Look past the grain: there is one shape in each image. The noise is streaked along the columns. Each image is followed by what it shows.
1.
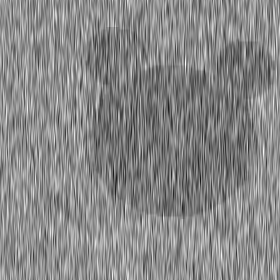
bear's head
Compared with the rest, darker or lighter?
darker
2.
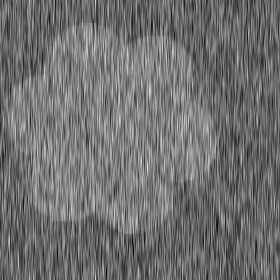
flower
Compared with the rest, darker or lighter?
lighter
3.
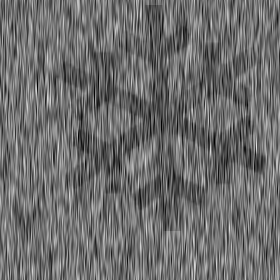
snowflake
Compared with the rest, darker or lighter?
darker
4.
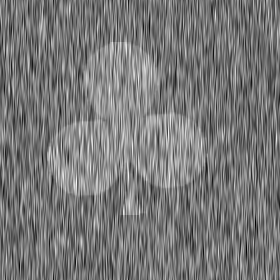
club
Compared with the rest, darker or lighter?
lighter
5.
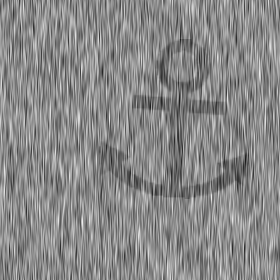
anchor
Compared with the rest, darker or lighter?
darker
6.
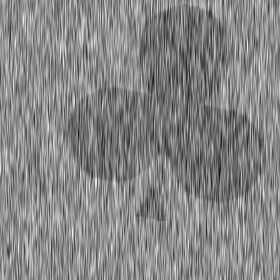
club
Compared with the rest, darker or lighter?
darker
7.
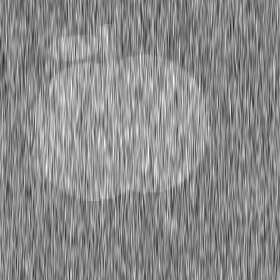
apple
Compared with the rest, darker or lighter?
lighter
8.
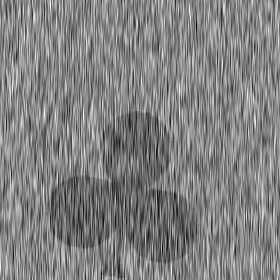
club
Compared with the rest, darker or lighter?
darker
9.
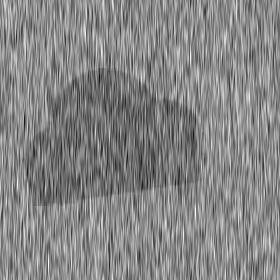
cloud
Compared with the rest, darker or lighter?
darker
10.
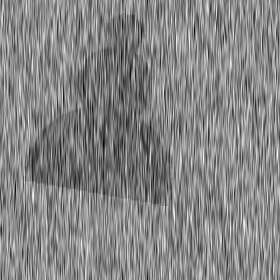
chess pawn
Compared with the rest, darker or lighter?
darker
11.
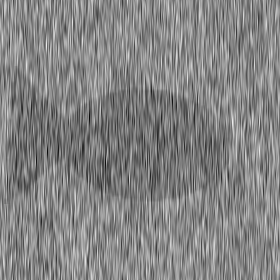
fish
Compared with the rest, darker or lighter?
darker
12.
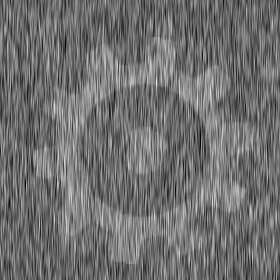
gear
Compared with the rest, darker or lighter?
lighter
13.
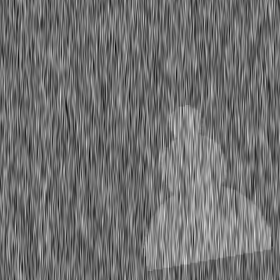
chess pawn
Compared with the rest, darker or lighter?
lighter
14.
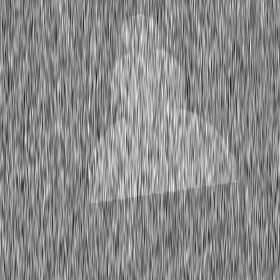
chess pawn
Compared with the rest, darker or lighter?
lighter
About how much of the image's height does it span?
two thirds
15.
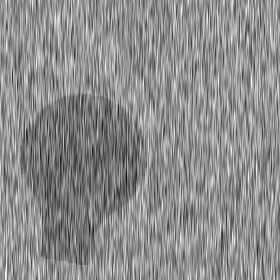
light bulb
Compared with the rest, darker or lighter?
darker
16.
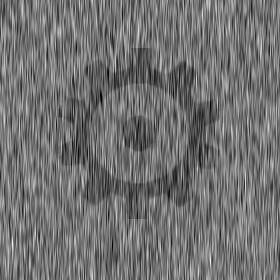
gear
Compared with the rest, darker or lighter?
darker
